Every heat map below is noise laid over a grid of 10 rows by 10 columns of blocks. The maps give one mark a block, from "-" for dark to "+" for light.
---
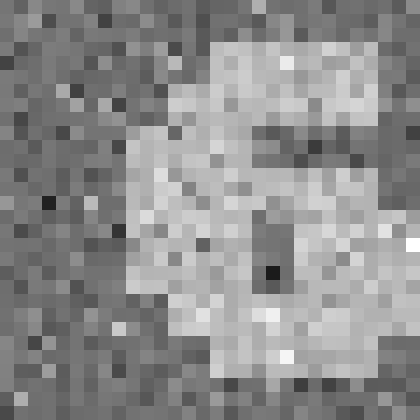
----------
-----++++-
----+++++-
---+++----
---++++++-
---+++-+++
---+++-+++
----++++++
-----++++-
----------
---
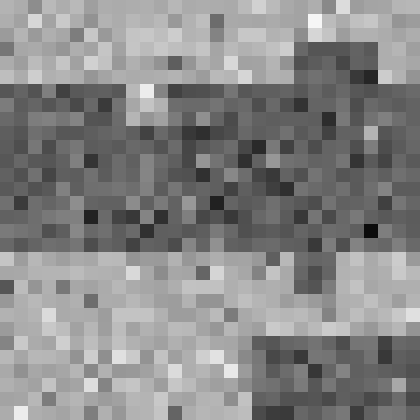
++++++++++
+++++++--+
---+------
----------
----------
----------
+++++++-++
++++++++++
++++++----
++++++----
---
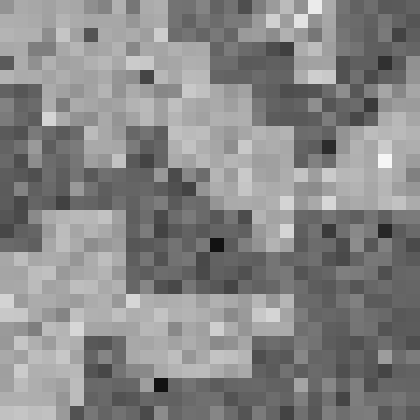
++++--++--
+++++--+--
-+++++---+
--+-+++-++
-----+++++
-++---+---
+++-------
+++++++---
++-+++----
++--------
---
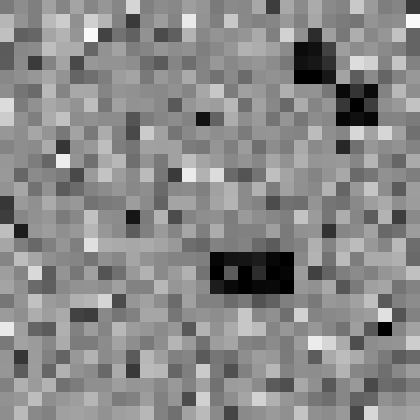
++++++++++
+++++++-++
++++++++-+
++++++++++
++++++++++
++++++++++
+++++--+++
++++++++++
++++++++++
++++++++++
